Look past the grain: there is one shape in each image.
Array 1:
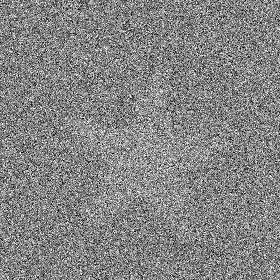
light star
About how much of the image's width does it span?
two thirds
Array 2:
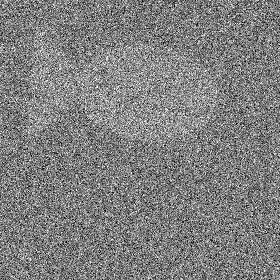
light fish
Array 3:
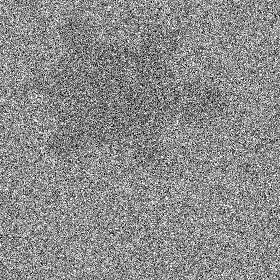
dark turtle
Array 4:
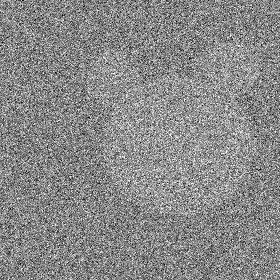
light bear's head
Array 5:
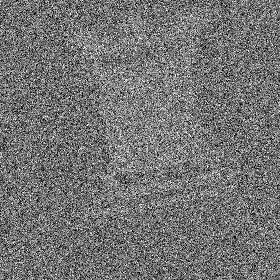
light chess rook
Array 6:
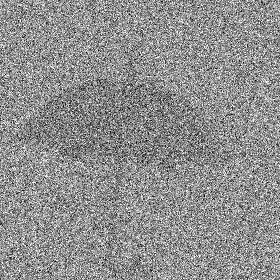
dark umbrella
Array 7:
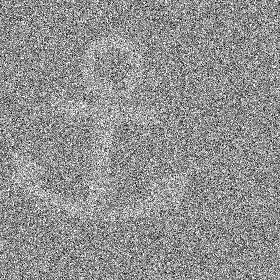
light anchor
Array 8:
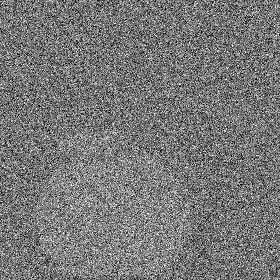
light apple
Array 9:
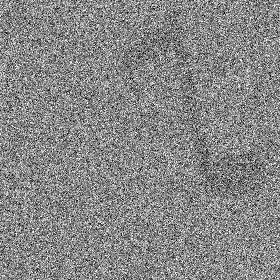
dark musical note
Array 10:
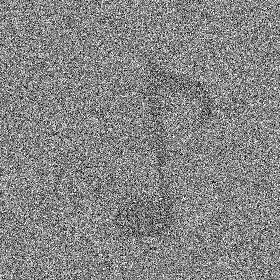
dark musical note
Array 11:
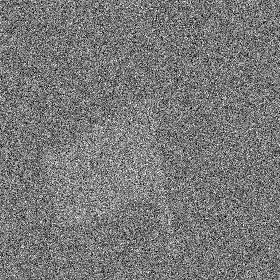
light flag
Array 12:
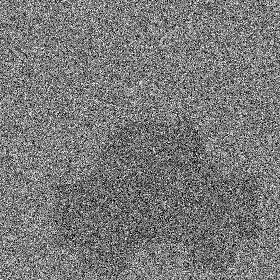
dark car
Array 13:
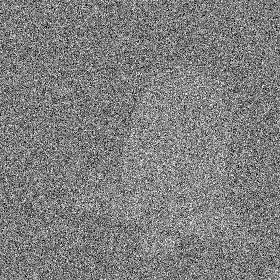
light bell
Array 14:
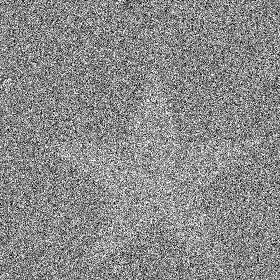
light star
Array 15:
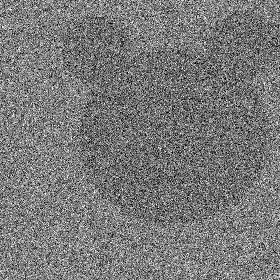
dark bear's head
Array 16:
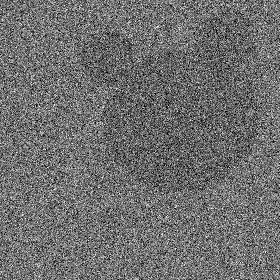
dark bear's head
